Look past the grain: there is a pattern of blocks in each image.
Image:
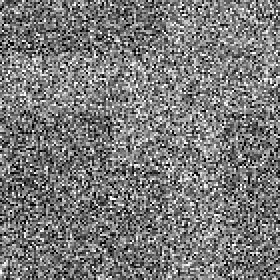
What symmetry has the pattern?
mirrored about the diagonal from the bottom left
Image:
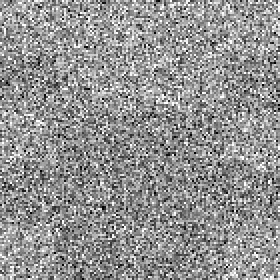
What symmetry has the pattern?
left and right mirror each other
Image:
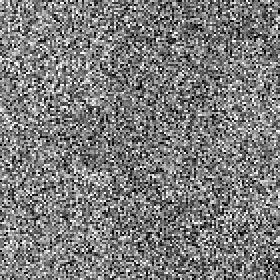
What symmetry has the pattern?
top and bottom mirror each other
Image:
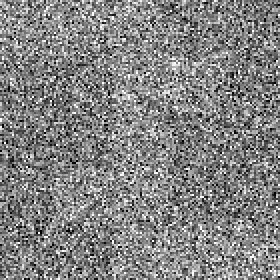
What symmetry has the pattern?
the same after a half turn
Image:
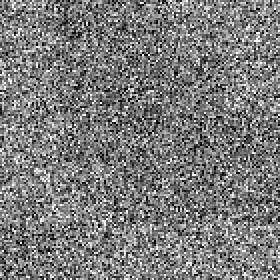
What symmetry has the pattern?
mirrored about the diagonal from the bottom left
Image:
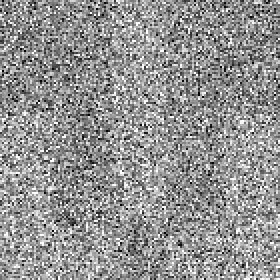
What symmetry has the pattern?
left and right mirror each other
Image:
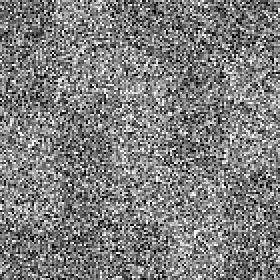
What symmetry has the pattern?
the same after a half turn
